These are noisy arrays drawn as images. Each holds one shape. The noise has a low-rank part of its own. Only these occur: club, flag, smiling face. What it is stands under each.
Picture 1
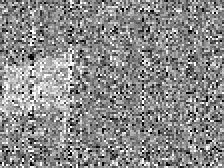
flag
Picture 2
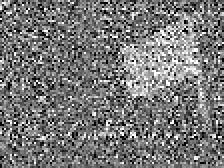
flag
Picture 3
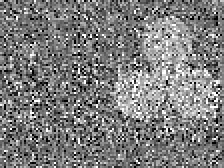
club
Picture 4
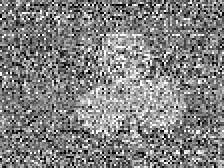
club
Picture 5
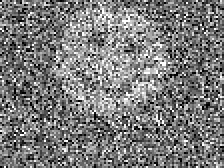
smiling face
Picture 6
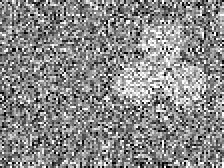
club
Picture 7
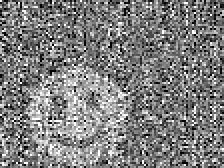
smiling face
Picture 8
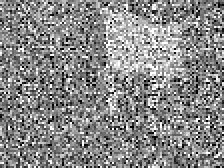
flag
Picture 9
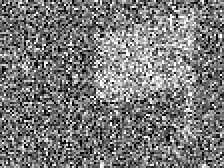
flag
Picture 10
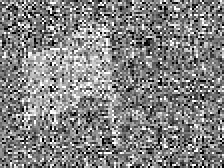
flag
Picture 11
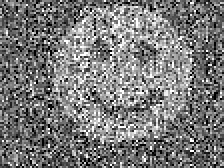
smiling face
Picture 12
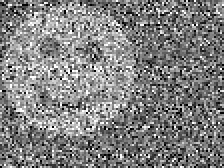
smiling face
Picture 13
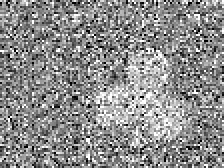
club
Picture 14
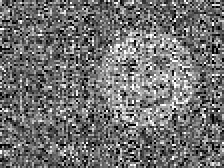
smiling face
